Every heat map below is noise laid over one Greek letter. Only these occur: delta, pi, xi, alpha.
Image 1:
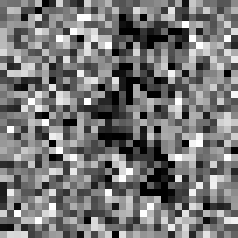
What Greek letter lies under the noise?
xi
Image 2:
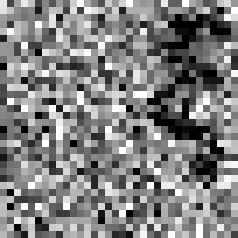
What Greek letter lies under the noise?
xi
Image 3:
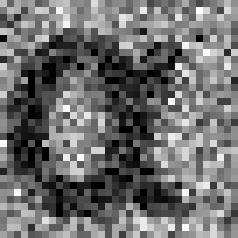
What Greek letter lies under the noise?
alpha
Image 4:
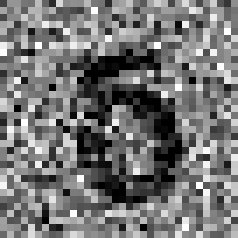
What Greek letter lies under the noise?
delta
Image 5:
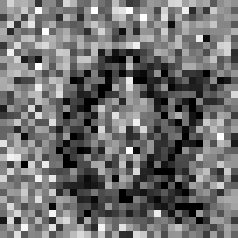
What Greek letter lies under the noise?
alpha
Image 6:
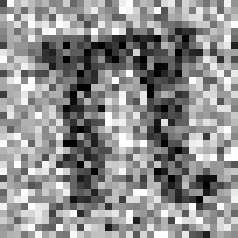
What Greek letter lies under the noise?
pi
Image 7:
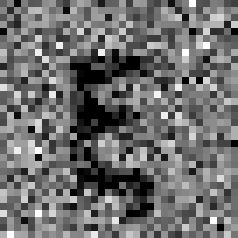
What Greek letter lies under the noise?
xi
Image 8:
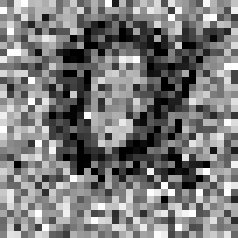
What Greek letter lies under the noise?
alpha
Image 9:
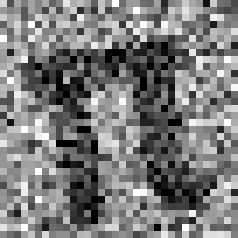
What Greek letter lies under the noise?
pi
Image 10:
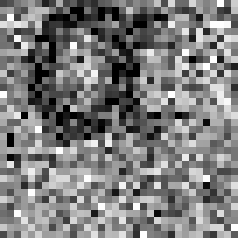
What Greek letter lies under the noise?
alpha
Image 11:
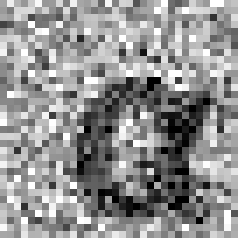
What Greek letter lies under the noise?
alpha
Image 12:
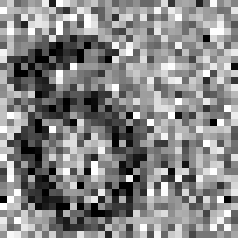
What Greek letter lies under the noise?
delta
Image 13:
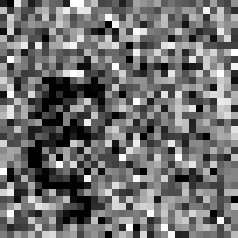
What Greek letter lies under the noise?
xi
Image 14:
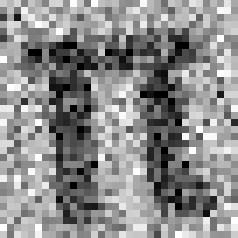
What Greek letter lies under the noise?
pi
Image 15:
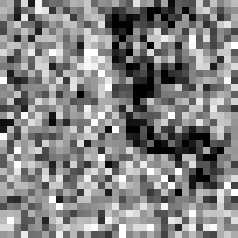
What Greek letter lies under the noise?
xi
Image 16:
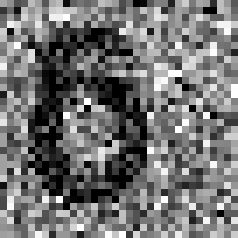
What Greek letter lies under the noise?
delta
